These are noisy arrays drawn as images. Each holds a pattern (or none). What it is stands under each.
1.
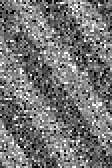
diagonal stripes
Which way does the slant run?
top left to bottom right
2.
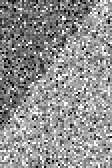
a sharp edge
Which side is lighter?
bottom right
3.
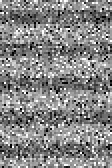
horizontal stripes
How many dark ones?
5
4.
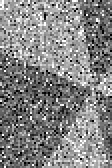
spokes from one point
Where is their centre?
middle right
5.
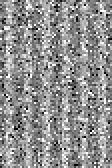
vertical stripes
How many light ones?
6
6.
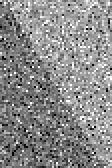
a sharp edge
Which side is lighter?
top right
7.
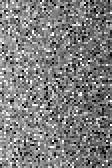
a smooth slope
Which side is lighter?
left
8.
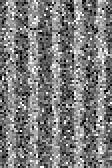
vertical stripes
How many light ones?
5
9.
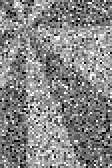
spokes from one point
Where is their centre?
top left
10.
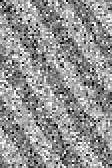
diagonal stripes
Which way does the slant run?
top left to bottom right
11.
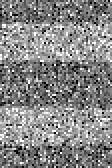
horizontal stripes
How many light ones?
2
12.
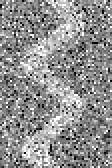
a wavy band
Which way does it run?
top to bottom
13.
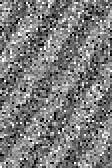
diagonal stripes
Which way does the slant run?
bottom left to top right
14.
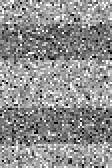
horizontal stripes
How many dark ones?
2
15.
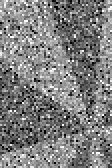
spokes from one point
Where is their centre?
bottom right
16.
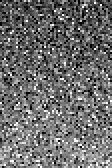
a smooth slope
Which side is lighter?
bottom
